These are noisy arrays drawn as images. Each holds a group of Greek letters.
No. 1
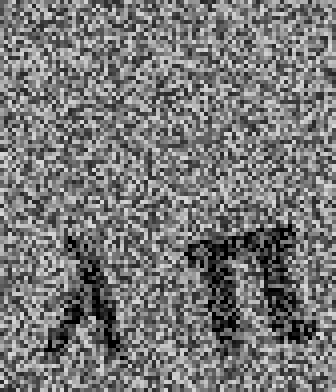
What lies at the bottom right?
pi
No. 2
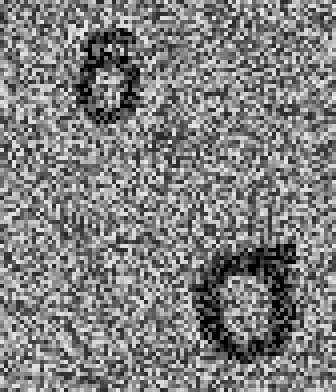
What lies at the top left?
delta
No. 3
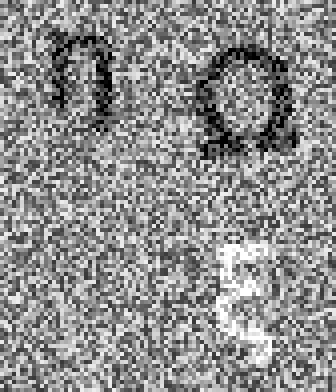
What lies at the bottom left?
nothing
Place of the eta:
top left
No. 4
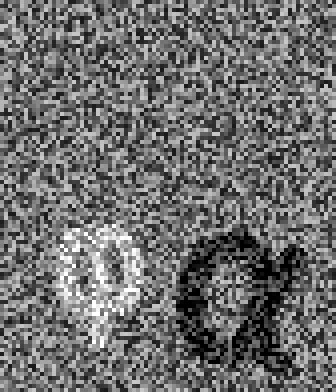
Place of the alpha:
bottom right
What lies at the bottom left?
phi
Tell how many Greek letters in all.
2
